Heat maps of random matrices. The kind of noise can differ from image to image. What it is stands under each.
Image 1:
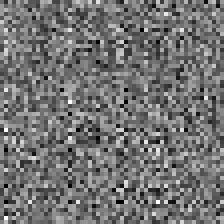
low rank plus noise
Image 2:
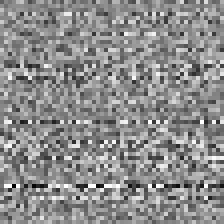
rows of uneven size
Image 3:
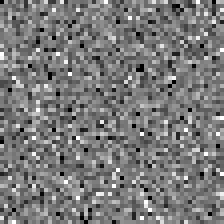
heavy tails
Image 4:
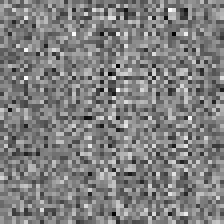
low rank plus noise
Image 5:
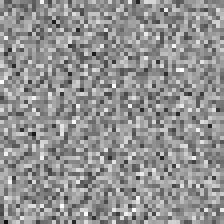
independent entries
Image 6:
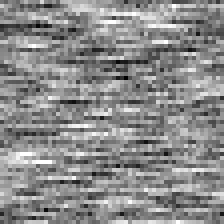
streaked along the rows
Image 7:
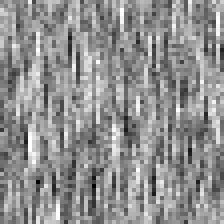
streaked along the columns
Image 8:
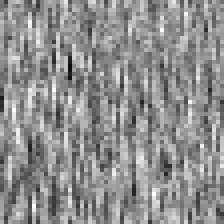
streaked along the columns
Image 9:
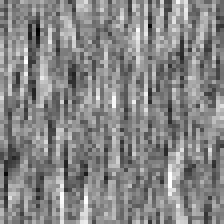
streaked along the columns
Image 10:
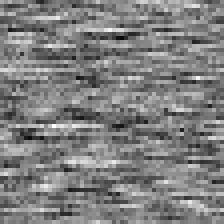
streaked along the rows
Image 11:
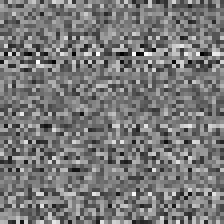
rows of uneven size
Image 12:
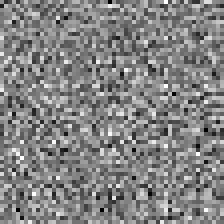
low rank plus noise
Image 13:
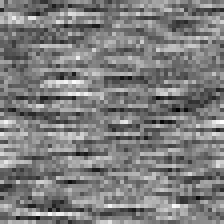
streaked along the rows
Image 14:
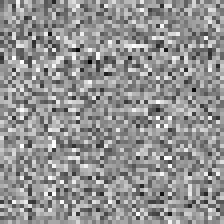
low rank plus noise
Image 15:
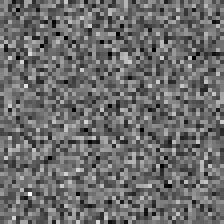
independent entries
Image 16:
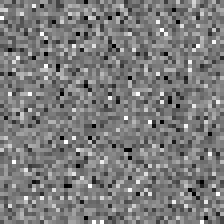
heavy tails
